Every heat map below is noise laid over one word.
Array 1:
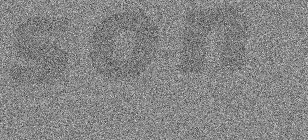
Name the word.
son
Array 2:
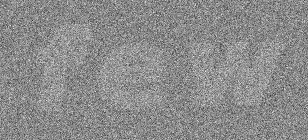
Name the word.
few
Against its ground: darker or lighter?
lighter
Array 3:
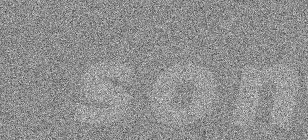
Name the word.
son
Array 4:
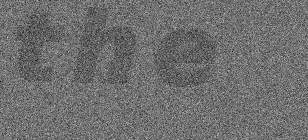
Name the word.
the
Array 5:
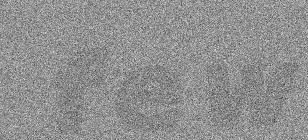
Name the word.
few
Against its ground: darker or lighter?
darker
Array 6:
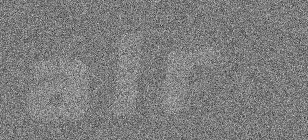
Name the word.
air
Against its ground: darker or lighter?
lighter
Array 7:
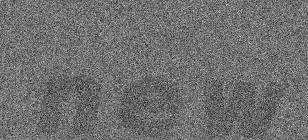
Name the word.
new
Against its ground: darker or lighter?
darker
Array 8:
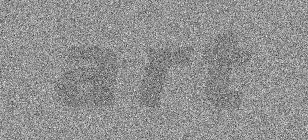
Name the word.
art
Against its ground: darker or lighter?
darker
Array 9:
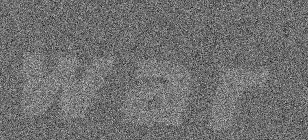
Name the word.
war
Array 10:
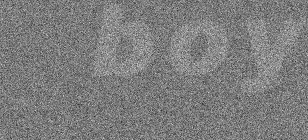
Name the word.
boy
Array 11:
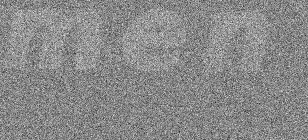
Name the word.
men
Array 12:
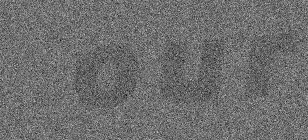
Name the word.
our
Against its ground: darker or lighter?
darker
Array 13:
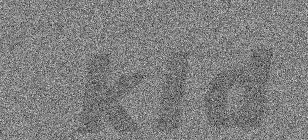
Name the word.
kid
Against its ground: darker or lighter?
darker
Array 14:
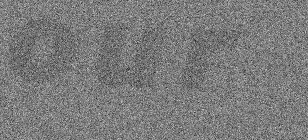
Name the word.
our
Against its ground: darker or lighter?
darker
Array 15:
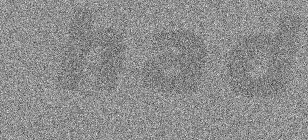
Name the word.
had
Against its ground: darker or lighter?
darker
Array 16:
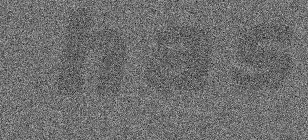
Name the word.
has
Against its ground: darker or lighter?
darker
